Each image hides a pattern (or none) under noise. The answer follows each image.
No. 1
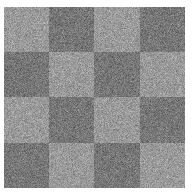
a checkerboard
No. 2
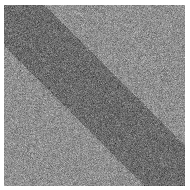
a diagonal band
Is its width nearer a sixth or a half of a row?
a half
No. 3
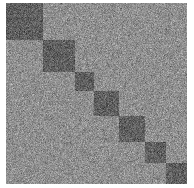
blocks along the diagonal
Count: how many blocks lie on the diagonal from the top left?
7
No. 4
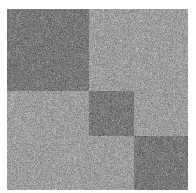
blocks along the diagonal
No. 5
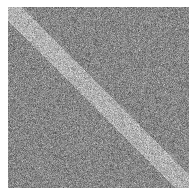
a diagonal band
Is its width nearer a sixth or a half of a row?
a sixth
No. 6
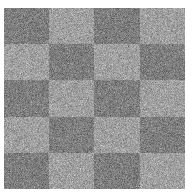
a checkerboard
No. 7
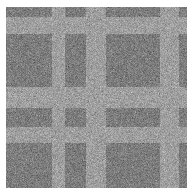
bands of rows crossing bands of columns
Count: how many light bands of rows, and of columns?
3 and 3
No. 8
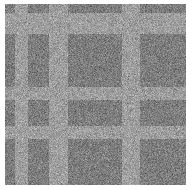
bands of rows crossing bands of columns
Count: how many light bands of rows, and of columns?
3 and 3
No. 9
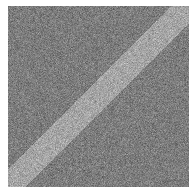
a diagonal band
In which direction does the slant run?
bottom left to top right
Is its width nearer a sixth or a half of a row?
a sixth
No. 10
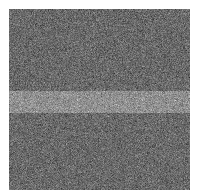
one band of rows
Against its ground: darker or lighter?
lighter
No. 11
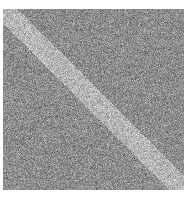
a diagonal band
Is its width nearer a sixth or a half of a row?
a sixth
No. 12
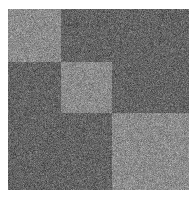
blocks along the diagonal
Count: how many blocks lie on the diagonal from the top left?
3
